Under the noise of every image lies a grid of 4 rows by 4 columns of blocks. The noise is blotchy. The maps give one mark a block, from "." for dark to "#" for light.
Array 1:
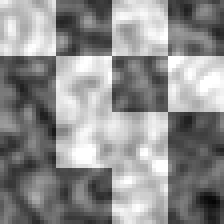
# . # .
. # . #
. # # .
. . # .
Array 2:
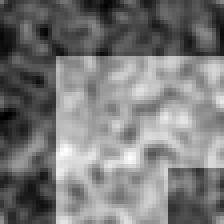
. . . .
. # # #
. # # #
. # # .
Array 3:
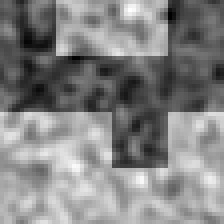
. # # .
. . . .
# # . #
# # # #
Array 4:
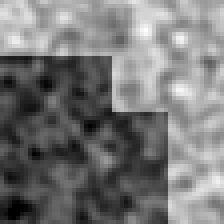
# # # #
. . # #
. . . #
. . . #
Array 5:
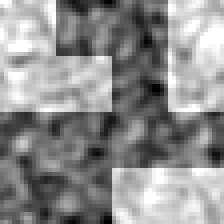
# . . #
# # . #
. . . .
. . # #
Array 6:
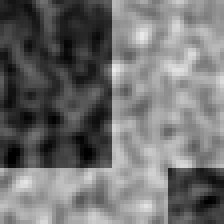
. . # #
. . # #
. . # #
# # # .
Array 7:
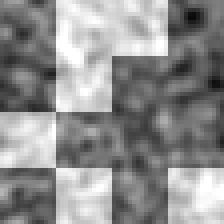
. # # .
. # . .
# . . .
. # . #
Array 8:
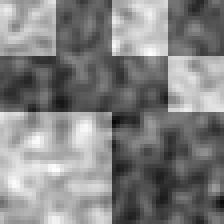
# . # .
. . . #
# # . .
# # . .
